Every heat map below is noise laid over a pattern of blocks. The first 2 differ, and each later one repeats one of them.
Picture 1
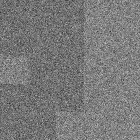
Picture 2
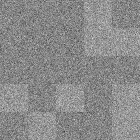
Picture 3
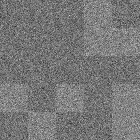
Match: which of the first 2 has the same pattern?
2
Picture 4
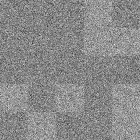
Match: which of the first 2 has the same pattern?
2
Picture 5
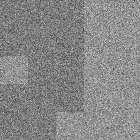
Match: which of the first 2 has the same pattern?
1
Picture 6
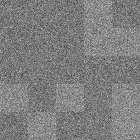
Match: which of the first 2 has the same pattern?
2
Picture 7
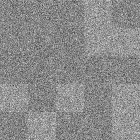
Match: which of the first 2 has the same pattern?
2
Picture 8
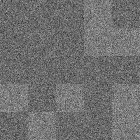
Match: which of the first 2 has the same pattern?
2
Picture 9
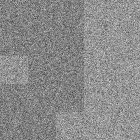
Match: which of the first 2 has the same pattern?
1
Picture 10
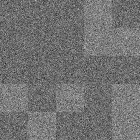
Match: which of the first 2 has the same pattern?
2
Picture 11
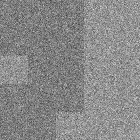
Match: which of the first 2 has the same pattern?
1
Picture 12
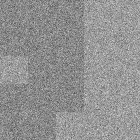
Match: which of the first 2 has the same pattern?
1
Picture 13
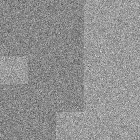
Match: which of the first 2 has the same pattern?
1
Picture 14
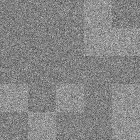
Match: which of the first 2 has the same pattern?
2
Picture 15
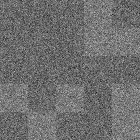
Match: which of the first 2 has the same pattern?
2
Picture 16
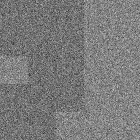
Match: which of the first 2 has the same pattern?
1
